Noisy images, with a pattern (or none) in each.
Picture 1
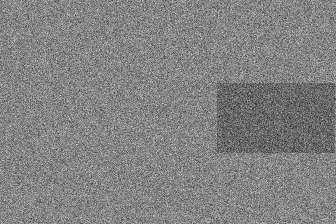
one block
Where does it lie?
middle right
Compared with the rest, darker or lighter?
darker
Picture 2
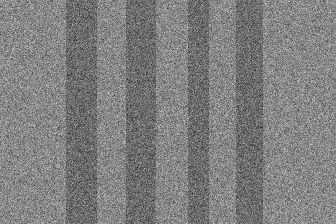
bands of columns
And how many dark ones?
4
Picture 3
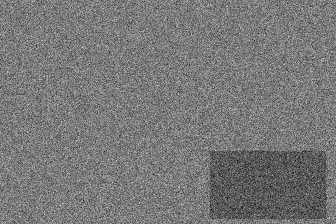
one block
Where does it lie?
bottom right
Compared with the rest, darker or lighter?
darker
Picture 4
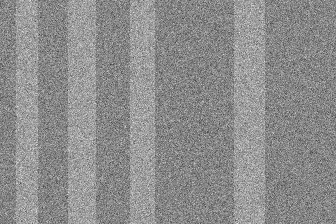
bands of columns
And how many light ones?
4
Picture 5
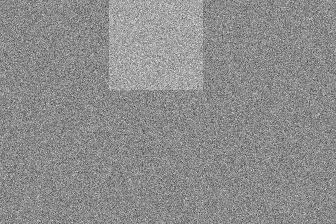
one block
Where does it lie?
top middle
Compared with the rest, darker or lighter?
lighter
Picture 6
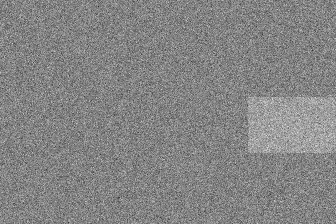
one block
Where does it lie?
middle right
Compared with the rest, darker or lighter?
lighter
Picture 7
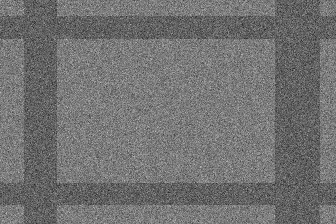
bands of rows crossing bands of columns
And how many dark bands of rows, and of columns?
2 and 2
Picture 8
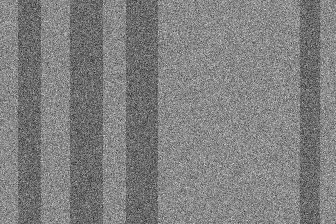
bands of columns
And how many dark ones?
4
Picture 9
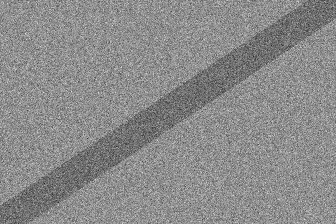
a diagonal band
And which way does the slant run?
bottom left to top right
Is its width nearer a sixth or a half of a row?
a sixth
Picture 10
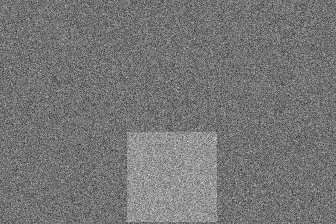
one block
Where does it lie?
bottom middle
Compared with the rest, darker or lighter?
lighter
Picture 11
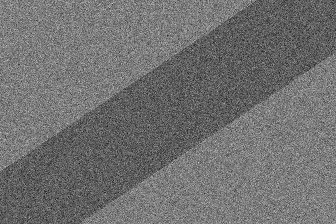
a diagonal band
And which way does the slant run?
bottom left to top right
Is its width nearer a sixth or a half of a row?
a half
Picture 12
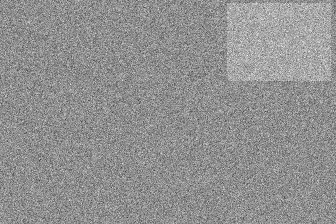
one block
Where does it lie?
top right
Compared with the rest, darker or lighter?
lighter
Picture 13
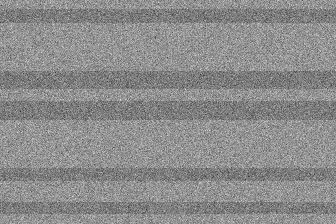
bands of rows
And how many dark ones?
5
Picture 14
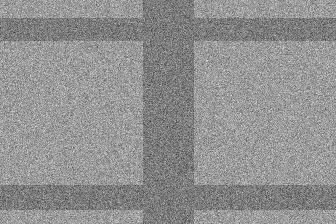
bands of rows crossing bands of columns
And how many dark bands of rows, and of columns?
2 and 1
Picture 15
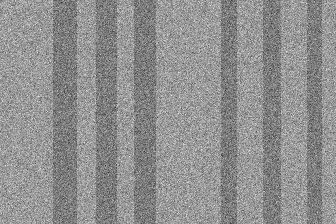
bands of columns
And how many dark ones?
6
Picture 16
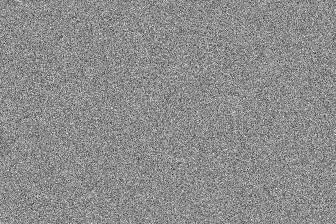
only noise
